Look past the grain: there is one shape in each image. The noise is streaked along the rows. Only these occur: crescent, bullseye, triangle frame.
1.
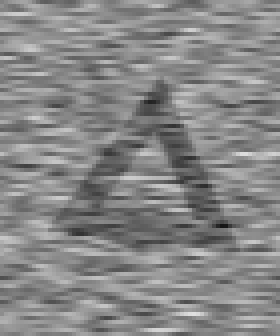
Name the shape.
triangle frame
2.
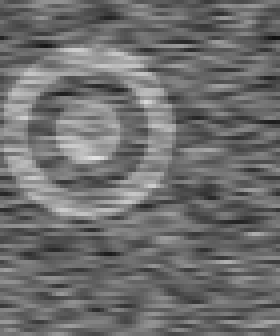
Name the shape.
bullseye
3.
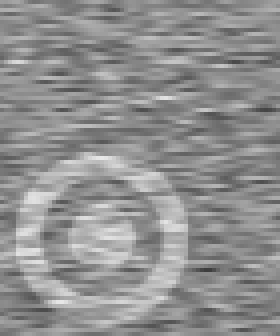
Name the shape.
bullseye
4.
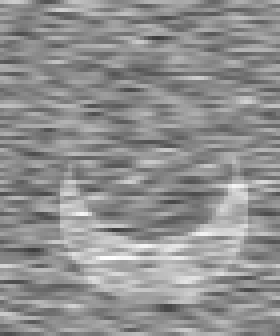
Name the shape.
crescent
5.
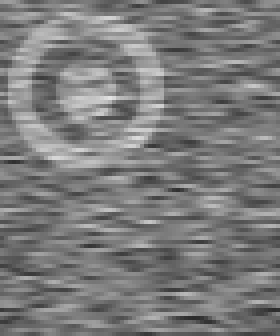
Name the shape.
bullseye
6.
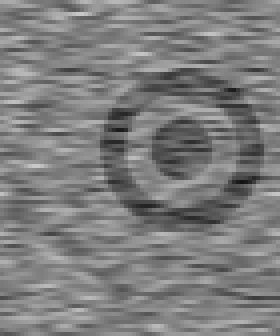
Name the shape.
bullseye
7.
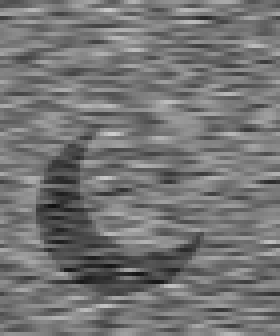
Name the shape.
crescent
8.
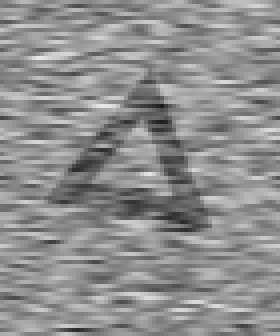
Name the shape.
triangle frame
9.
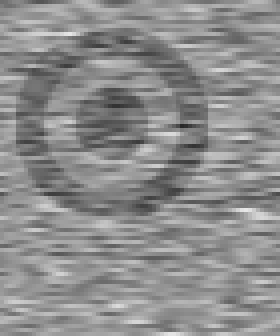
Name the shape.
bullseye
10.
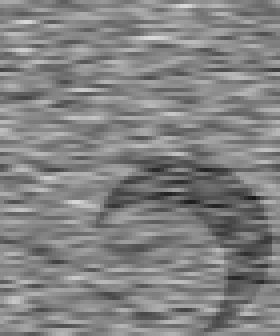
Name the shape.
crescent
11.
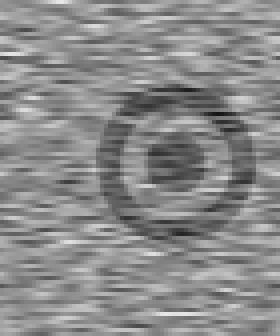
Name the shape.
bullseye
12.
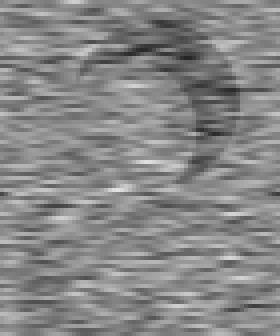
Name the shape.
crescent
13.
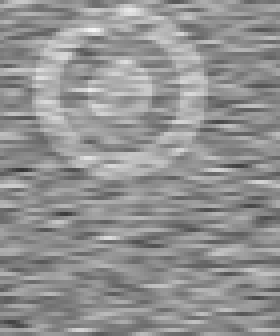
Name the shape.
bullseye
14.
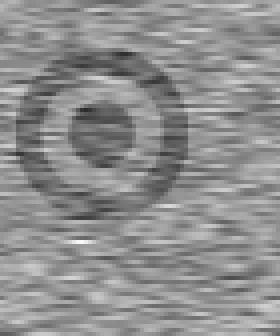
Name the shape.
bullseye
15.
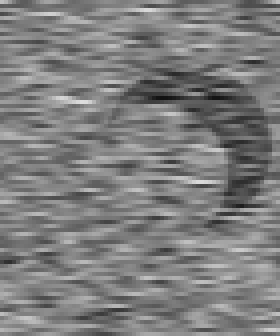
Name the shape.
crescent
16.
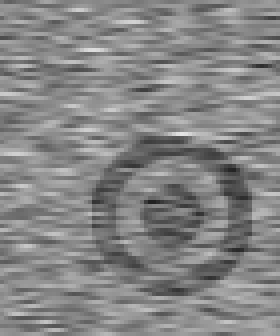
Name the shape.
bullseye
